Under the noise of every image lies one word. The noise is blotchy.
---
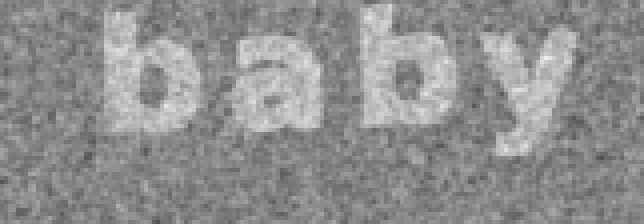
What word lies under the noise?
baby
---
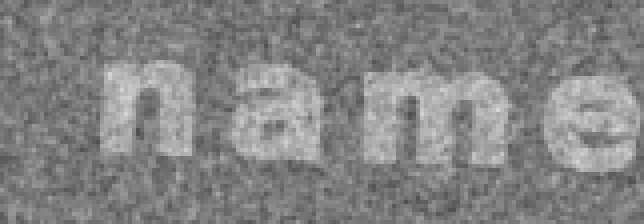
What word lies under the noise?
name
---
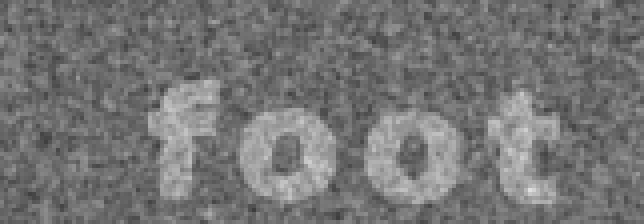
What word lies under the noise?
foot
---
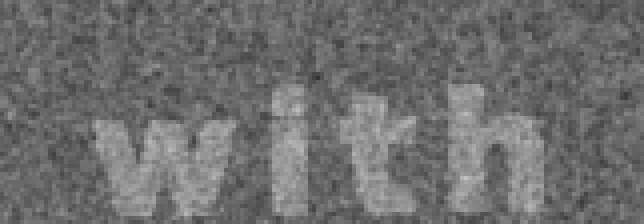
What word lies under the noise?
with
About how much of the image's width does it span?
two thirds
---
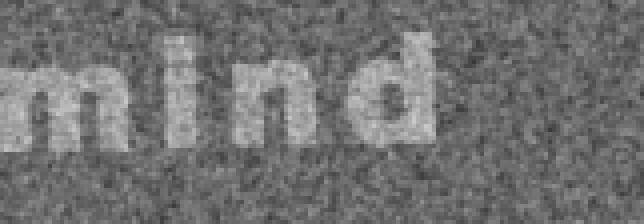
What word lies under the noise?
mind
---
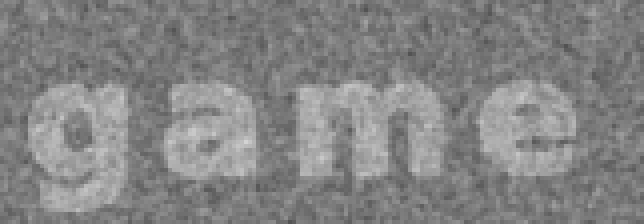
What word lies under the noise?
game
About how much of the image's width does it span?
nearly all
